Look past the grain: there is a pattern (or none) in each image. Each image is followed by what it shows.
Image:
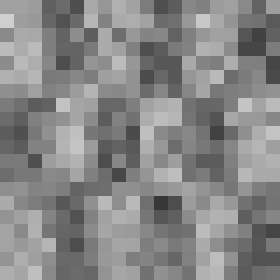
a checkerboard
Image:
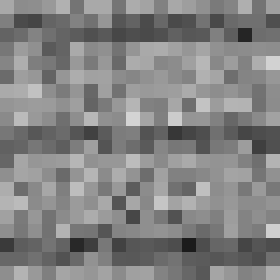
bands of rows
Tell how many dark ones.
3
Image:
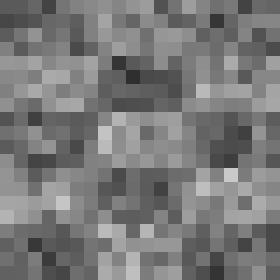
a checkerboard
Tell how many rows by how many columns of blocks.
5 by 3
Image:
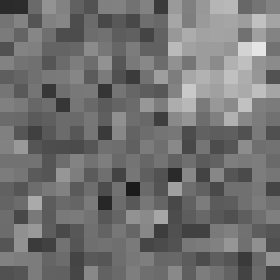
one block
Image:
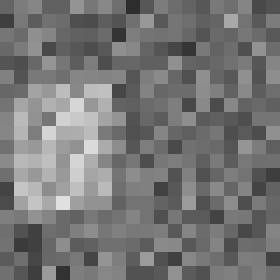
one block
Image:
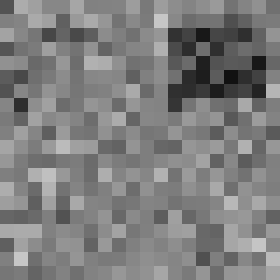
one block
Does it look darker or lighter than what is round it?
darker
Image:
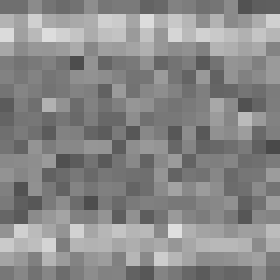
bands of rows
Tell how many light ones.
2
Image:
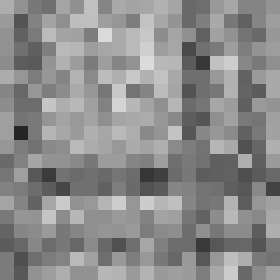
bands of rows crossing bands of columns
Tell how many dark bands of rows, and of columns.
2 and 3
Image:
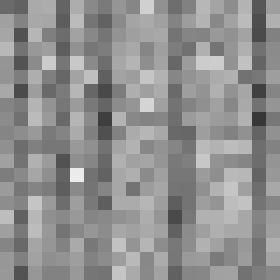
bands of columns
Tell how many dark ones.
5
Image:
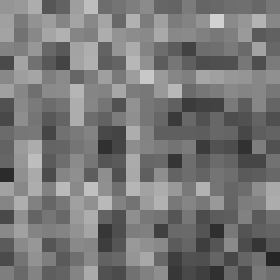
bands of rows crossing bands of columns
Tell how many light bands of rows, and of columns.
3 and 3
